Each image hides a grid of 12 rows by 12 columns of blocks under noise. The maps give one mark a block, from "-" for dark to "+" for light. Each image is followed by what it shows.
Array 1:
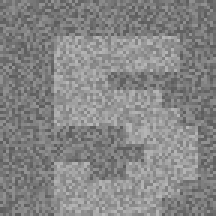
- - - - - - - - - - - -
- - - - - - - - - - - -
- - - + + + + + + + - -
- - - + + + + + + + - -
- - - + + + - - - - - -
- - - + + + + + + - - -
- - - + + + + + + + - -
- - - - - - - + + + + -
- - - - - - - - + + + -
- - - + + - - + + + + -
- - - + + + + + + + - -
- - - + + + + + + - - -
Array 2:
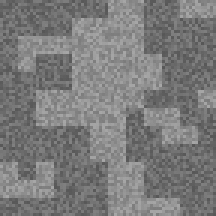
- - - - - - + + - - + +
- - - - + + + + - - - -
- + + + + + + + - - - -
- + - - + + + + + - - -
- - - - + + + + + - - -
- - + + + + + + - - - +
- - + + + + + - + + - -
- - - - - + + - - + + -
- - - - - + + - - - - -
+ - + - - - + + - - - -
+ + + - - - + + - - - -
- - - - - - + + + + - -
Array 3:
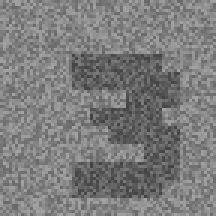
+ + + + + + + + + + + +
+ + + + + + + + + + + +
+ + + + + + + + + + + +
+ + + + - - - - - + + +
+ + + + - - - - - - + +
+ + + + + + + - - - + +
+ + + + + - - - - + + +
+ + + + + + - - - - + +
+ + + + + + + + - - + +
+ + + + - - - - - - + +
+ + + + - - - - - + + +
+ + + + + + + + + + + +
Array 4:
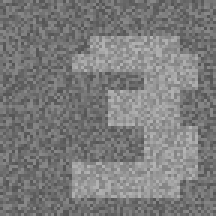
- - - - - - - - - - - -
- - - - - - - - - - - -
- - - - - + + + + + - -
- - - - + + + + + + + -
- - - - - - - - + + + -
- - - - - - + + + + - -
- - - - - - + + + + - -
- - - - - - - - + + + -
- - - - - - - - + + + -
- - - - + + + + + + + -
- - - - + + + + + + - -
- - - - - - - - - - - -
